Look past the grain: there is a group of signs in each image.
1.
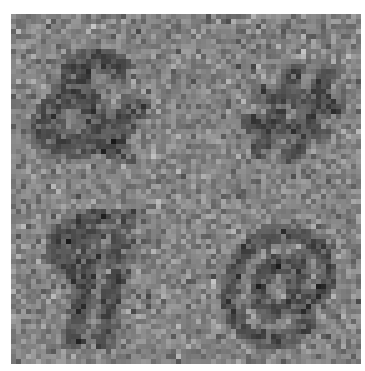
top left: ampersand; top right: hash sign; bottom left: pilcrow; bottom right: at sign
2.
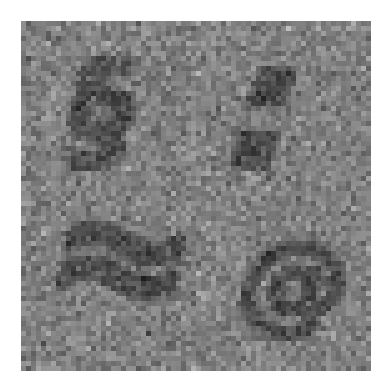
top left: section sign; top right: colon; bottom left: approximately sign; bottom right: at sign
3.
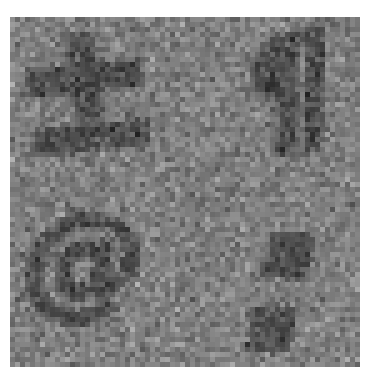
top left: plus-minus sign; top right: pilcrow; bottom left: at sign; bottom right: colon
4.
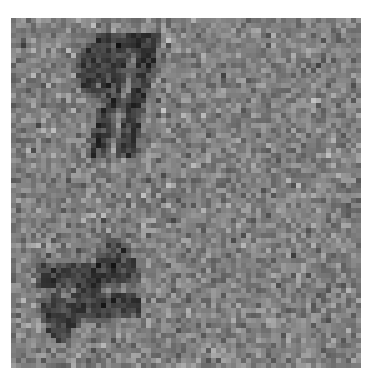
top left: pilcrow; bottom left: not-equal sign
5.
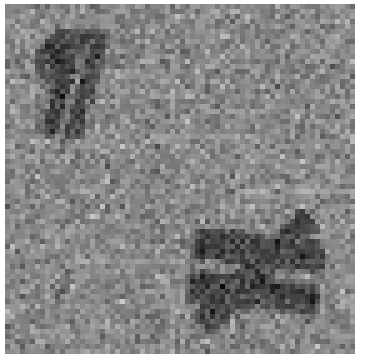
top left: pilcrow; bottom right: not-equal sign
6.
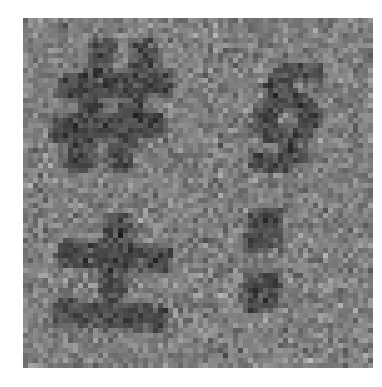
top left: hash sign; top right: section sign; bottom left: plus-minus sign; bottom right: colon
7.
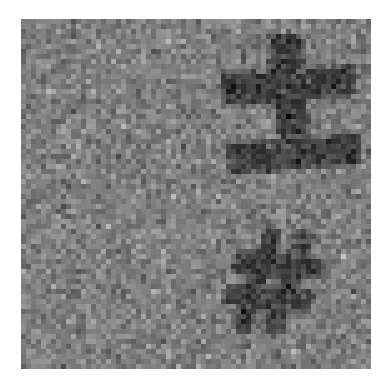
top right: plus-minus sign; bottom right: hash sign
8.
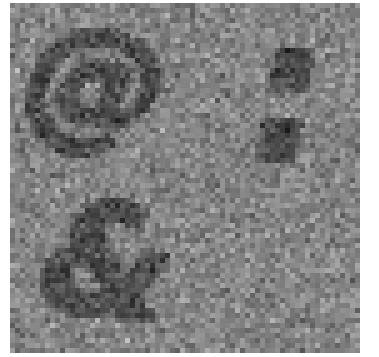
top left: at sign; top right: colon; bottom left: ampersand
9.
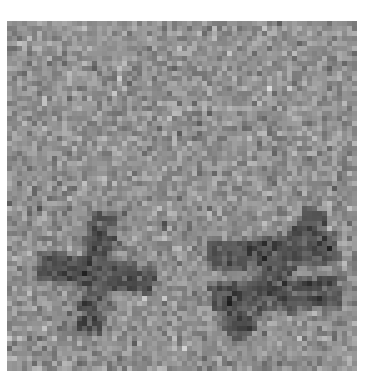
bottom left: plus sign; bottom right: not-equal sign
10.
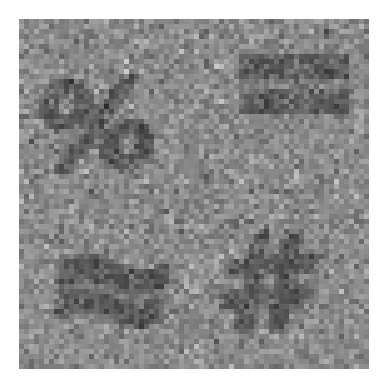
top left: percent sign; top right: equals sign; bottom left: approximately sign; bottom right: hash sign
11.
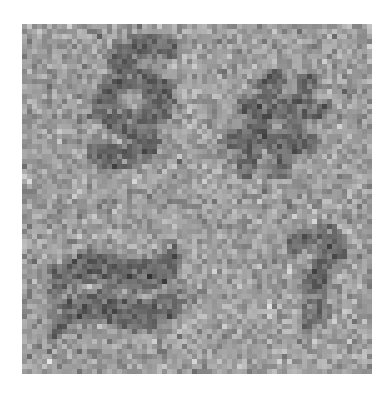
top left: section sign; top right: hash sign; bottom left: approximately sign; bottom right: question mark
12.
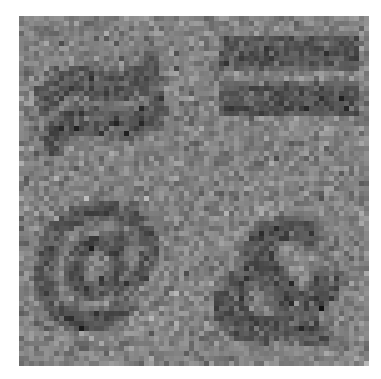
top left: approximately sign; top right: equals sign; bottom left: at sign; bottom right: ampersand
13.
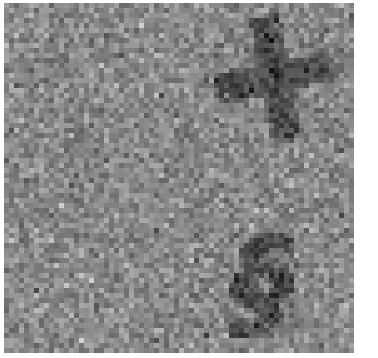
top right: plus sign; bottom right: section sign
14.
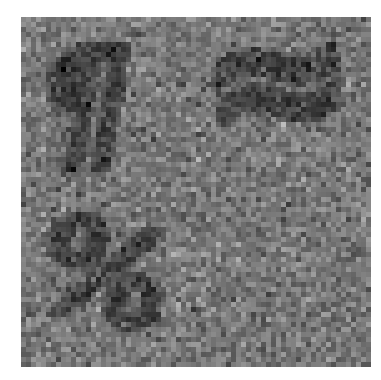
top left: pilcrow; top right: approximately sign; bottom left: percent sign
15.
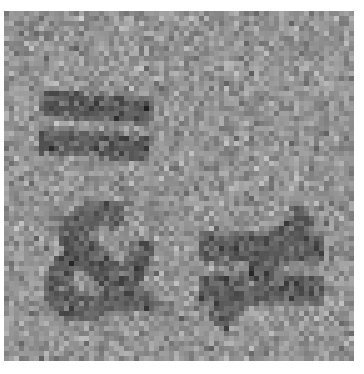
top left: equals sign; bottom left: ampersand; bottom right: not-equal sign
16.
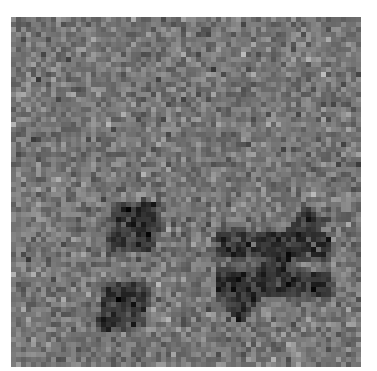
bottom left: colon; bottom right: not-equal sign
